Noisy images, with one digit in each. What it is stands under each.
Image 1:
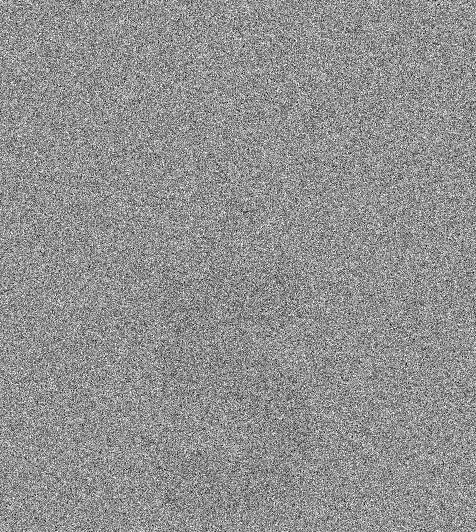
5
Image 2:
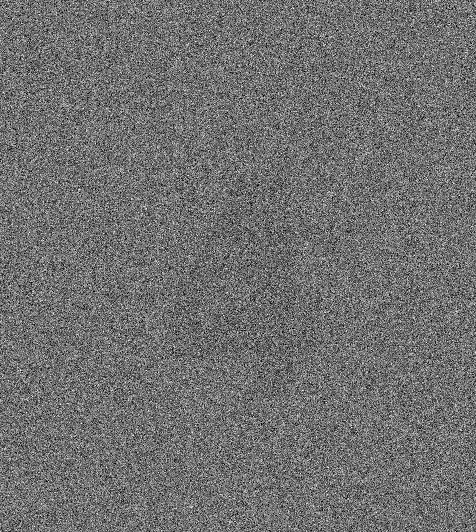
4
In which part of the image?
centre
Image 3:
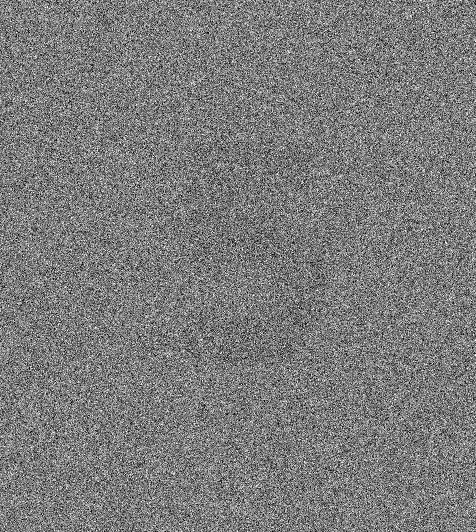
5
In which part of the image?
centre
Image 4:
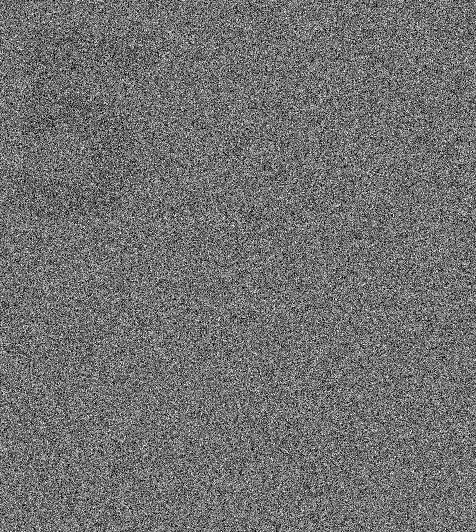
5
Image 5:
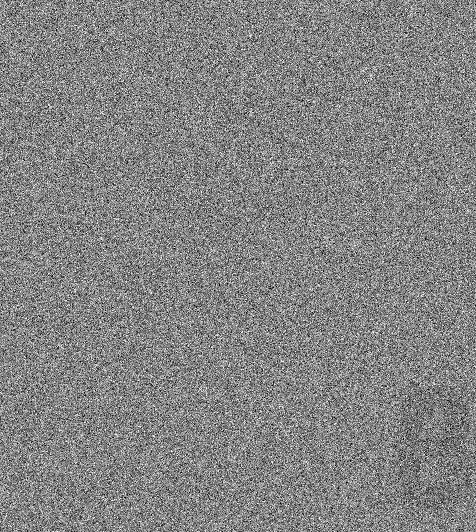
8
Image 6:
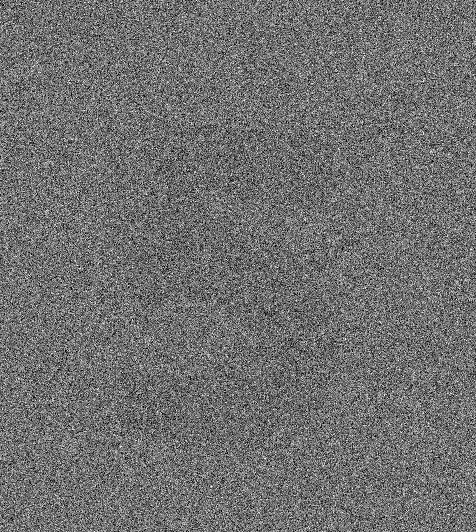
5
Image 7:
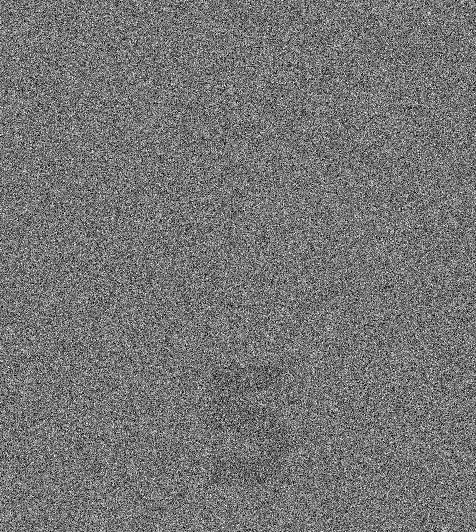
5
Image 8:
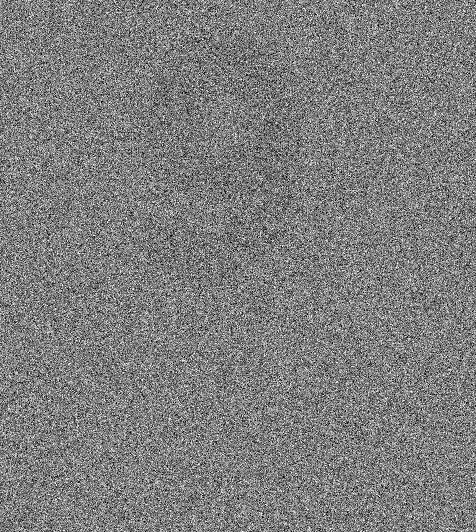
9
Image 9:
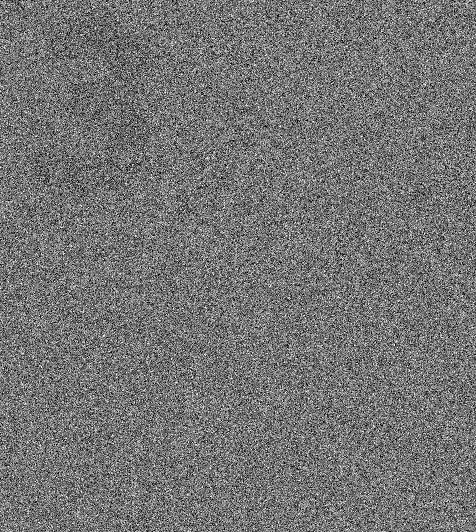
3
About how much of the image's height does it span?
a third
